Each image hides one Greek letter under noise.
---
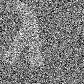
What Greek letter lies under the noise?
lambda
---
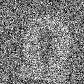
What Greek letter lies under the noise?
omega
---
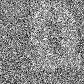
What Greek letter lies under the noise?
omega
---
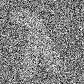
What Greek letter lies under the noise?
lambda
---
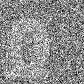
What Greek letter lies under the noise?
omega
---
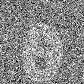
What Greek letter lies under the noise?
theta
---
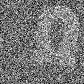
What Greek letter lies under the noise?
omega
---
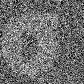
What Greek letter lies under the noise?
sigma
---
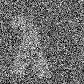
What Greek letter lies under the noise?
lambda
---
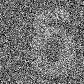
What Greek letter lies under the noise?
delta
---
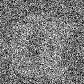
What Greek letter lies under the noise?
alpha
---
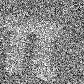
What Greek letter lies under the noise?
pi
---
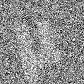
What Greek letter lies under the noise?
mu
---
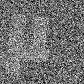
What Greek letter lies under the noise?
mu
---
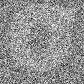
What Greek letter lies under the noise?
sigma
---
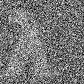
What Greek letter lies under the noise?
lambda
